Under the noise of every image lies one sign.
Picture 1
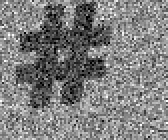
hash sign
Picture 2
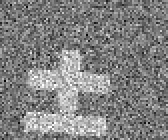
plus-minus sign
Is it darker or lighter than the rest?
lighter
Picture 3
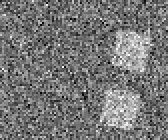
colon
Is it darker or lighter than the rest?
lighter
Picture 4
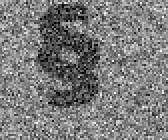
section sign
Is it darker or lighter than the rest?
darker
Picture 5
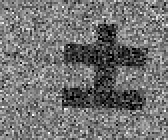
plus-minus sign
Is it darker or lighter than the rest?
darker
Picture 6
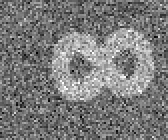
infinity sign
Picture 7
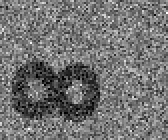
infinity sign
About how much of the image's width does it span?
half
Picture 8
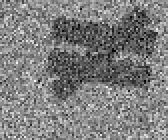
not-equal sign
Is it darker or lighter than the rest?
darker
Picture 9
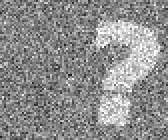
question mark
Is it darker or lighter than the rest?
lighter
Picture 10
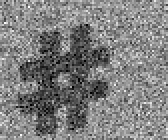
hash sign
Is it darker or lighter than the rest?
darker
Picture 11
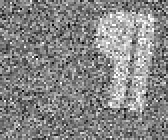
pilcrow
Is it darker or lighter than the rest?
lighter
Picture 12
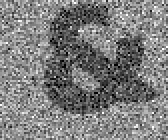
ampersand
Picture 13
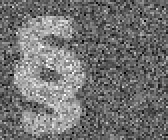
section sign
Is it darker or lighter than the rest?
lighter
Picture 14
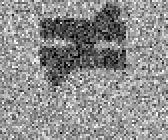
not-equal sign
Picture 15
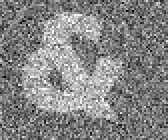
ampersand
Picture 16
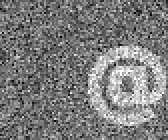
at sign
